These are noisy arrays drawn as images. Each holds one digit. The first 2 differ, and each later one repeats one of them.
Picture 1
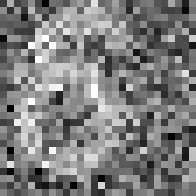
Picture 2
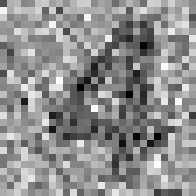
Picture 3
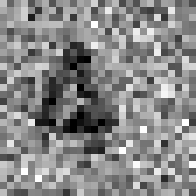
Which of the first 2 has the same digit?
2
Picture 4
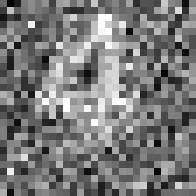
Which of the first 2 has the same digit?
2
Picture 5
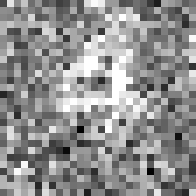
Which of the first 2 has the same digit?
2
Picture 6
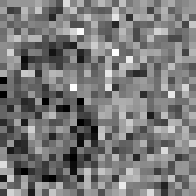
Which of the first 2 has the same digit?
1
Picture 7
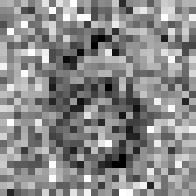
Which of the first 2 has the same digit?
1
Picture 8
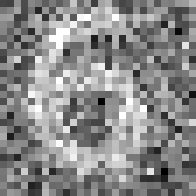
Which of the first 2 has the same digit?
1
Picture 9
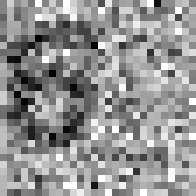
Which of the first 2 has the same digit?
1
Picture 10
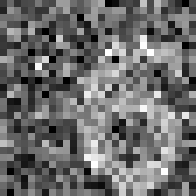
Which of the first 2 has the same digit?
1
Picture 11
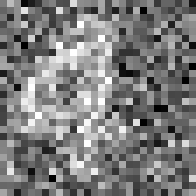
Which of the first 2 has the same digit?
2
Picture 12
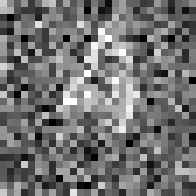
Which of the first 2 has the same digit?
2
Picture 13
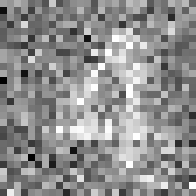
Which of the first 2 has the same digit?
2
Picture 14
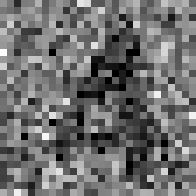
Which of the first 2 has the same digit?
2
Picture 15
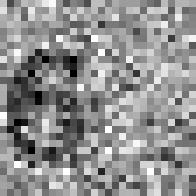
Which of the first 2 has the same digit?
1
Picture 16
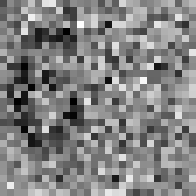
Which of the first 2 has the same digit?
1
